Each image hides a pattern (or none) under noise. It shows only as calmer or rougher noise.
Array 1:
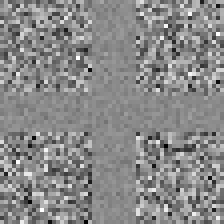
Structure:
bands of rows crossing bands of columns
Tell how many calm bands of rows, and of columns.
1 and 1
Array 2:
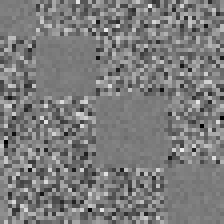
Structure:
blocks along the diagonal
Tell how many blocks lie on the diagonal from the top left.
4
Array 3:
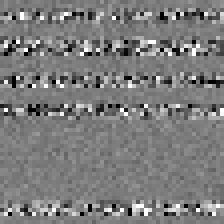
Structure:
bands of rows
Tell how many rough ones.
5
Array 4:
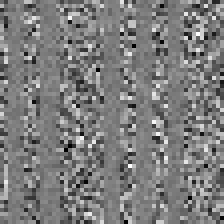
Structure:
bands of columns
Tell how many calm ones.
5
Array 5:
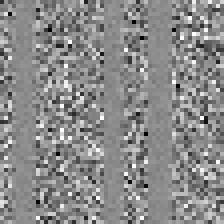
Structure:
bands of columns
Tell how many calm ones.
3
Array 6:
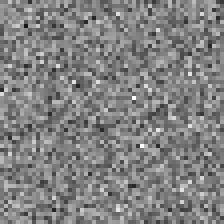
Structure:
only noise
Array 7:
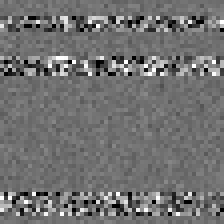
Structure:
bands of rows
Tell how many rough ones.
3
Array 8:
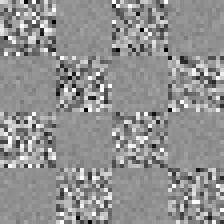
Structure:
a checkerboard
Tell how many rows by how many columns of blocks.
4 by 4
